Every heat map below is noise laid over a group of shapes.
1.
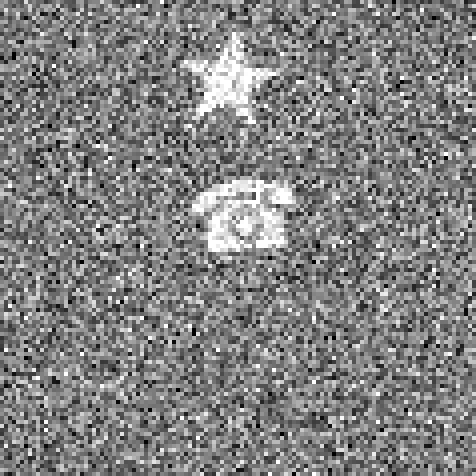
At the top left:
nothing
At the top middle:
star
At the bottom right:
nothing
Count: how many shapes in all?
2
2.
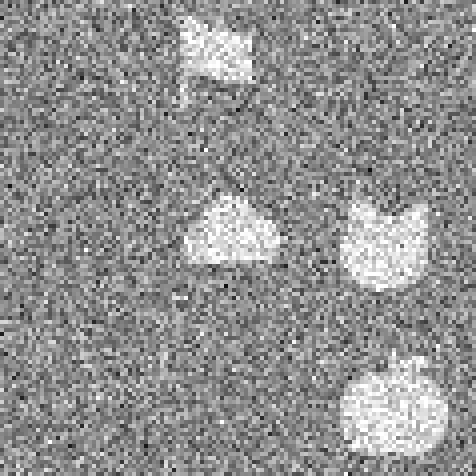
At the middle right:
cat's head
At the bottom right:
apple
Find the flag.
top middle
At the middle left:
nothing
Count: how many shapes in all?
4
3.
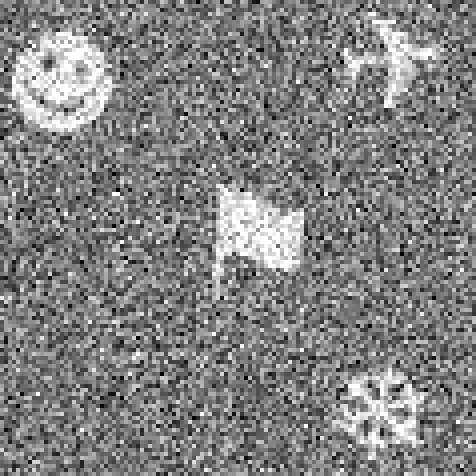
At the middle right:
nothing
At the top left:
smiling face
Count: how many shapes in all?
4
